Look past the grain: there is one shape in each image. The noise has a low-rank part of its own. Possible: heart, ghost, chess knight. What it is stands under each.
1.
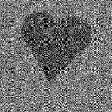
heart
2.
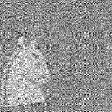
chess knight
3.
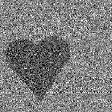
heart
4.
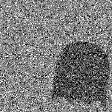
ghost
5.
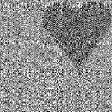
heart
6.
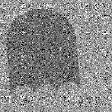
ghost
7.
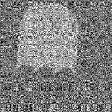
ghost
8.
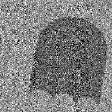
ghost
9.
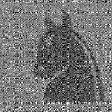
chess knight
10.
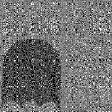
ghost
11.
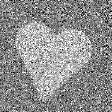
heart
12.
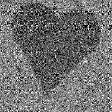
heart
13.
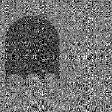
ghost
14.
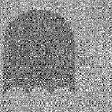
ghost
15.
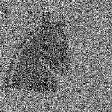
chess knight
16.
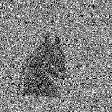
chess knight
